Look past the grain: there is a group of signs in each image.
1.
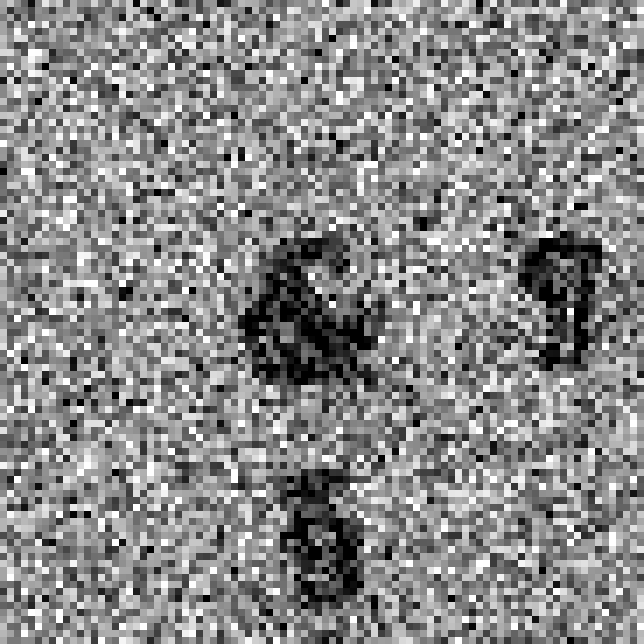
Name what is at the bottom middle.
section sign
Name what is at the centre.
ampersand
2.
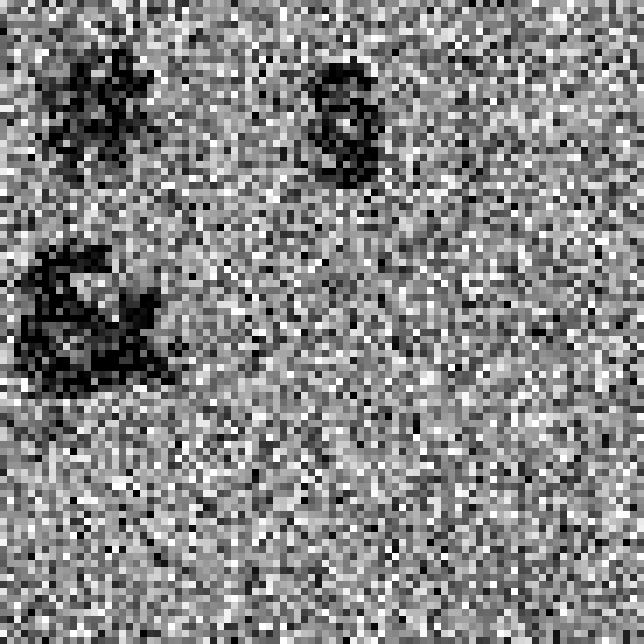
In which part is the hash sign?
top left
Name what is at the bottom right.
nothing
